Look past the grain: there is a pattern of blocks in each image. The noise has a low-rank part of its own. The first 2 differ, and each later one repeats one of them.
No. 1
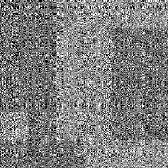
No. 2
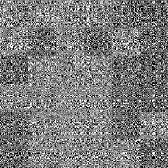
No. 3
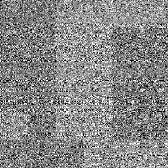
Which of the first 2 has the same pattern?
1
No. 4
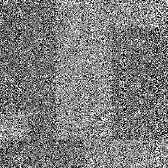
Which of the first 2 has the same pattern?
1
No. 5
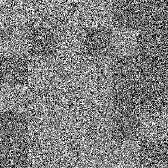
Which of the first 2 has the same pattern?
2
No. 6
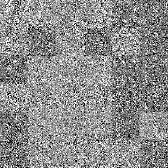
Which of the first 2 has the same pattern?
2
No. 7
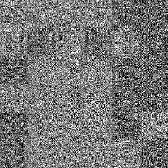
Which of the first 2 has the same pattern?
2
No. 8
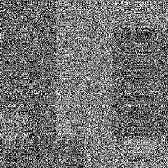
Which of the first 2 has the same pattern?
1
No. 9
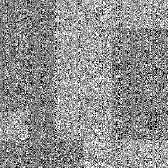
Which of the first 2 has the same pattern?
1
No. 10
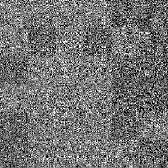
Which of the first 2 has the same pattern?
2
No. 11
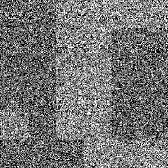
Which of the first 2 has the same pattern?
1
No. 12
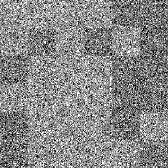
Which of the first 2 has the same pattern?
2
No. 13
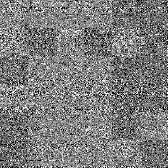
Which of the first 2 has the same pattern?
2
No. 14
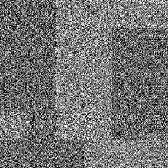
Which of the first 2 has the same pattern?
1
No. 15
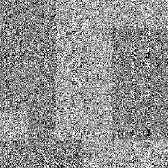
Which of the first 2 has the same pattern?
1
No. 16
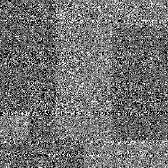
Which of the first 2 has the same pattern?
1
